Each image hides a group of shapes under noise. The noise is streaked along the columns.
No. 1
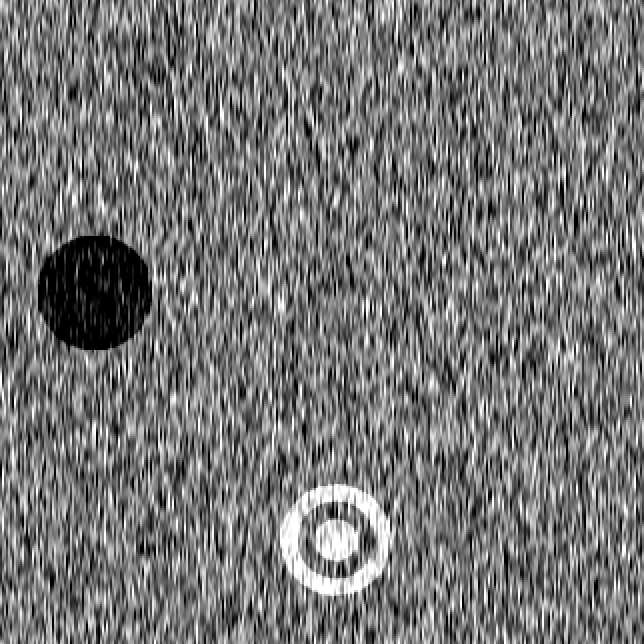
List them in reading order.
middle left: dark disc; bottom middle: light bullseye
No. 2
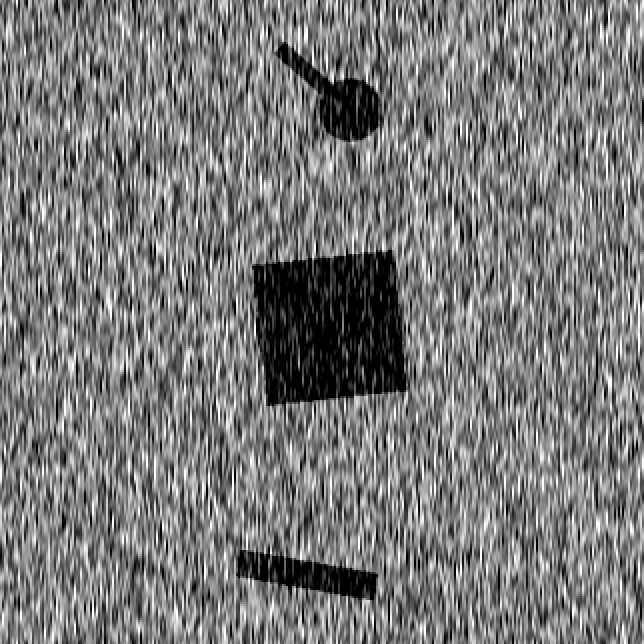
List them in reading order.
top middle: dark lollipop; centre: dark square; bottom middle: dark bar
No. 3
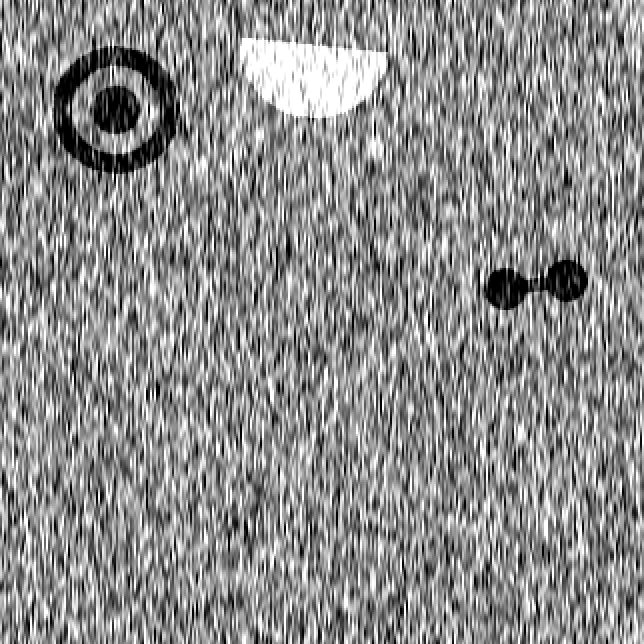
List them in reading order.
top left: dark bullseye; top middle: light half disc; middle right: dark dumbbell
